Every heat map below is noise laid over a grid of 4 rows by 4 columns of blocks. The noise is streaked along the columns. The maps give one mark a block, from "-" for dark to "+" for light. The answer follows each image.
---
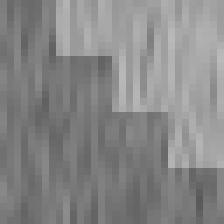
- + + +
- - + +
- - - +
- - - -
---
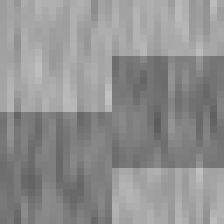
+ + + +
+ + - -
- - - -
- - + +
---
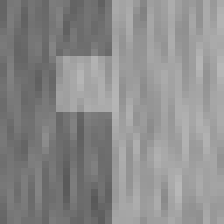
- - + +
- + + +
- - + +
- - + +
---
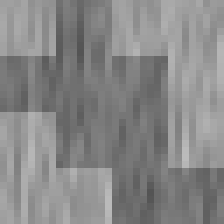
+ - + +
- - - +
+ - - +
+ + - -
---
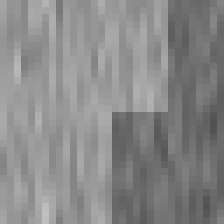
+ + + -
+ + + -
+ + - -
+ + - -
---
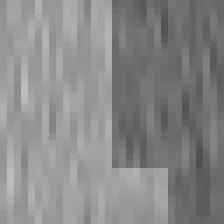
+ + - -
+ + - -
+ + - -
+ + + -
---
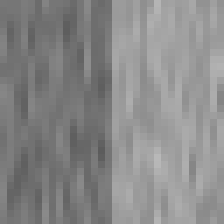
- - + +
- - + +
- - + +
- - + +
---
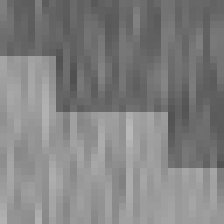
- - - -
+ - - -
+ + + -
+ + + +
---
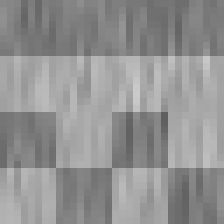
- - - -
+ + + +
- + - +
+ - + -
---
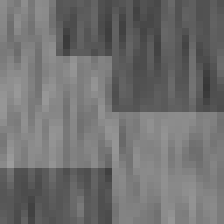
+ - - -
+ + - -
+ + + +
- - + +
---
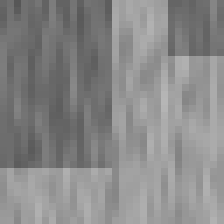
- - + -
- - + +
- - + +
+ + + +
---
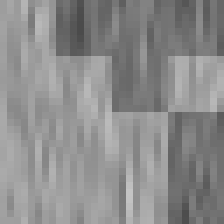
+ - - -
+ + - +
+ + + -
+ + + -
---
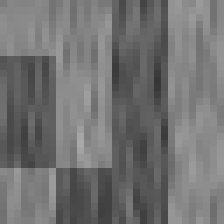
+ + - +
- + - +
- + - +
+ - - +
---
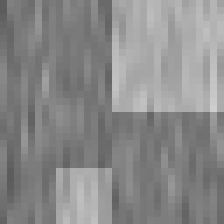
- - + +
- - + +
- - - -
- + - -
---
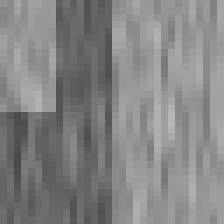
+ - + +
+ - + +
- - + +
- - + +
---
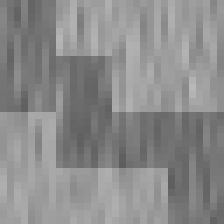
- + + +
- - + +
+ - - -
+ + + -
